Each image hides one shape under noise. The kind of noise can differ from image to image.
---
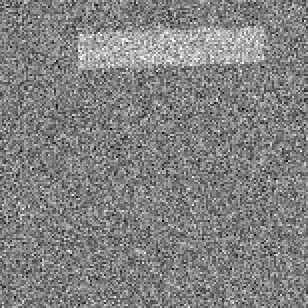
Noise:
independent entries
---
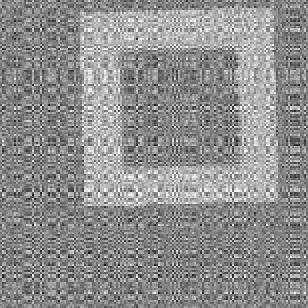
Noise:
low rank plus noise
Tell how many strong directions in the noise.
one
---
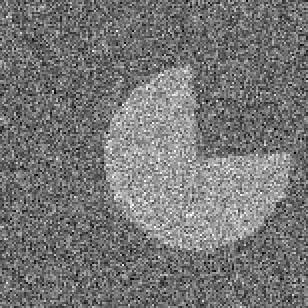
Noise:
independent entries
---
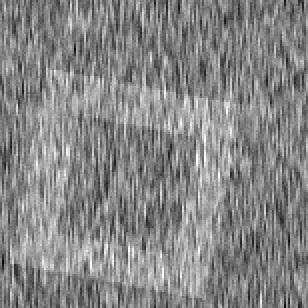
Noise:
streaked along the columns
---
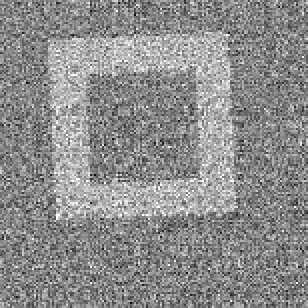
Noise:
low rank plus noise
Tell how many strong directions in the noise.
five to eight
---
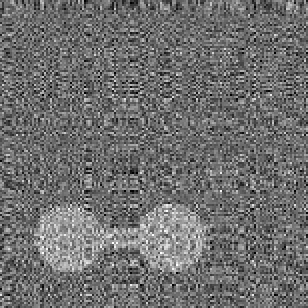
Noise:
low rank plus noise
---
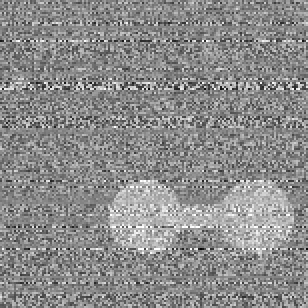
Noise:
rows of uneven size
